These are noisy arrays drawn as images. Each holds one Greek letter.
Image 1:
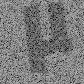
dark mu
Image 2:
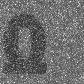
dark omega
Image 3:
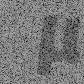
dark mu
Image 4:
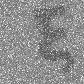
dark xi
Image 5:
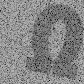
dark omega
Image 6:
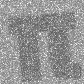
dark pi
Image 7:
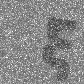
dark xi
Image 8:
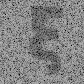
dark xi
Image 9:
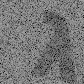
dark lambda
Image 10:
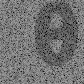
dark theta
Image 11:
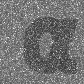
dark alpha
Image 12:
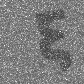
dark xi
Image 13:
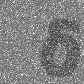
dark delta
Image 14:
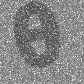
dark theta
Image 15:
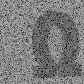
dark omega
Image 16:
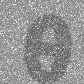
dark theta
